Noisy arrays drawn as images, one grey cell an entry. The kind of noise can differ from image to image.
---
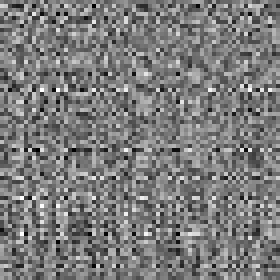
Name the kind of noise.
low rank plus noise
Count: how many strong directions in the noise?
three or four
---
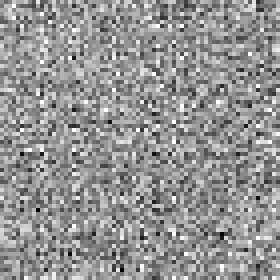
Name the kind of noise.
low rank plus noise
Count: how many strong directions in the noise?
five to eight
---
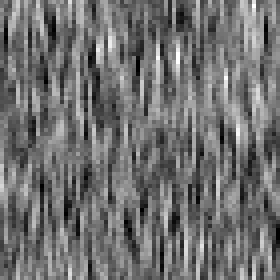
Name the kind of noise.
streaked along the columns
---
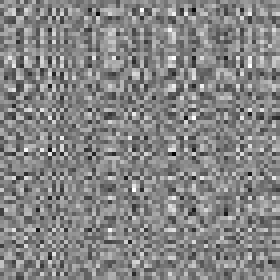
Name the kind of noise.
low rank plus noise
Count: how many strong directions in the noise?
one
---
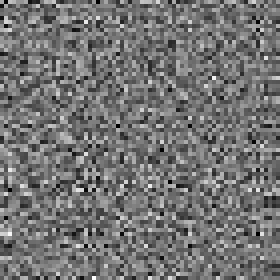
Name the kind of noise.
low rank plus noise
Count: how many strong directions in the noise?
three or four
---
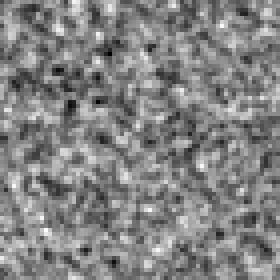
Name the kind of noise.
blotchy
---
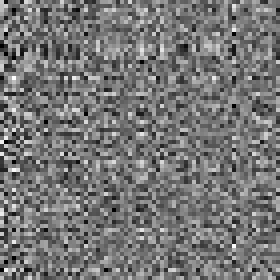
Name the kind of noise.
low rank plus noise
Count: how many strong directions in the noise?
three or four
